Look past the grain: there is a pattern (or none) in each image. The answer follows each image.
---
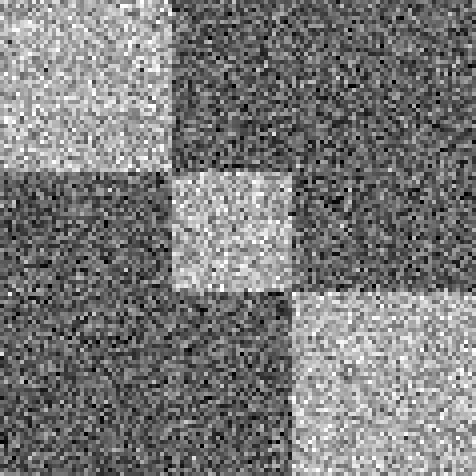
blocks along the diagonal
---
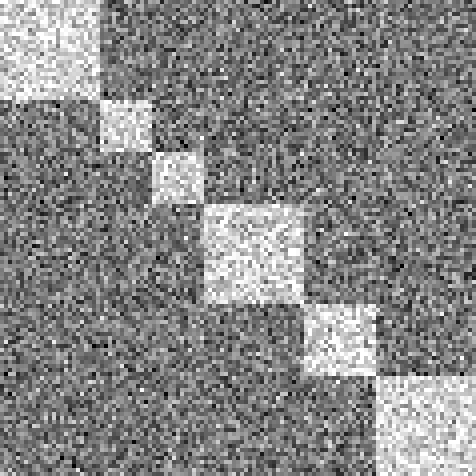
blocks along the diagonal
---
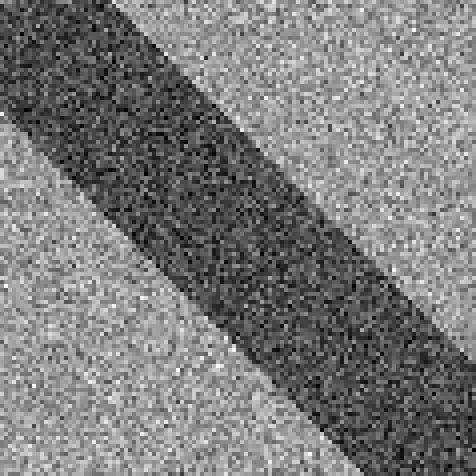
a diagonal band
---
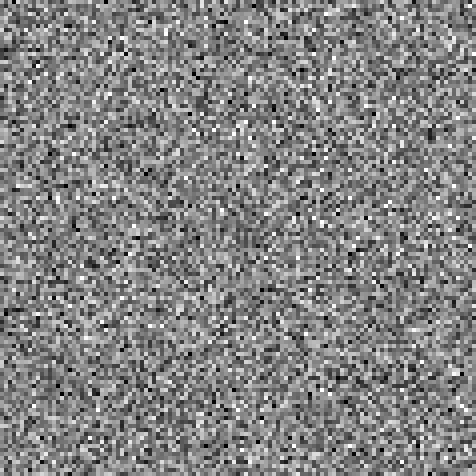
only noise
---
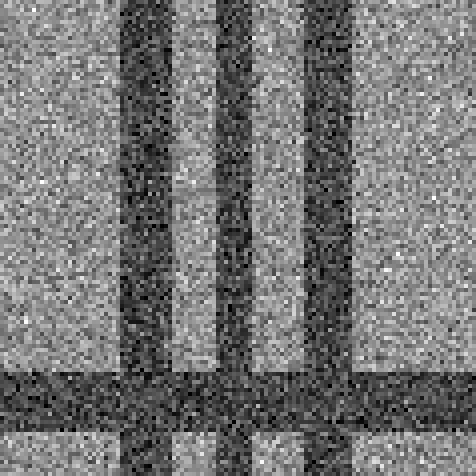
bands of rows crossing bands of columns
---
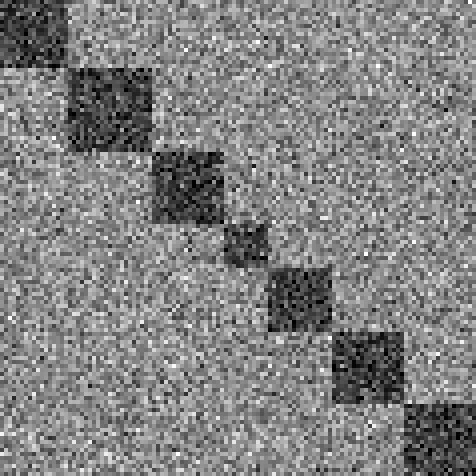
blocks along the diagonal
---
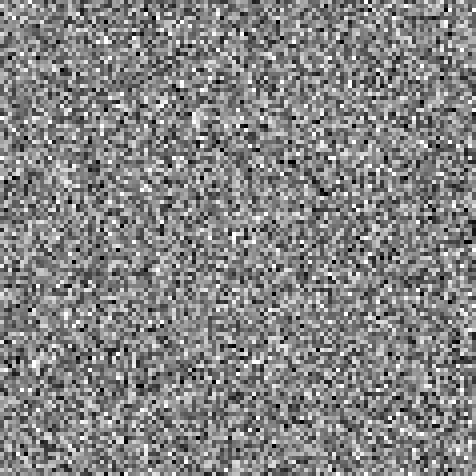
only noise
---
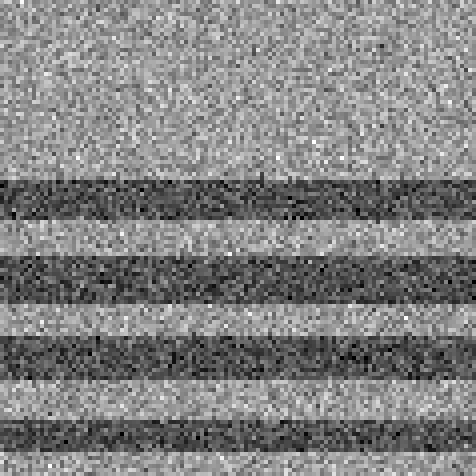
bands of rows
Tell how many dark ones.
4
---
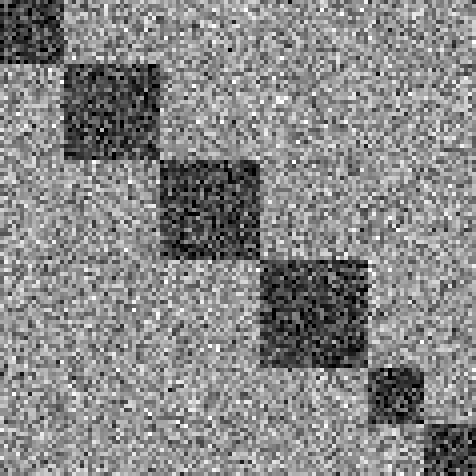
blocks along the diagonal
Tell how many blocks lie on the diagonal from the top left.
6
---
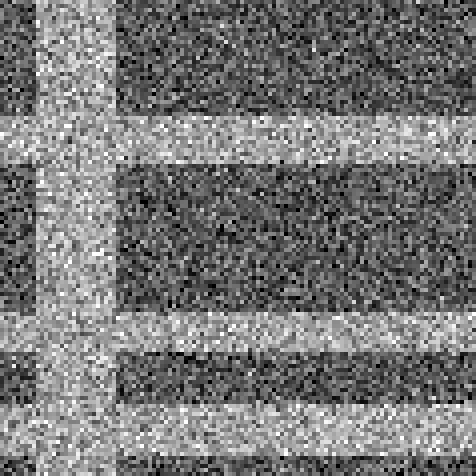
bands of rows crossing bands of columns
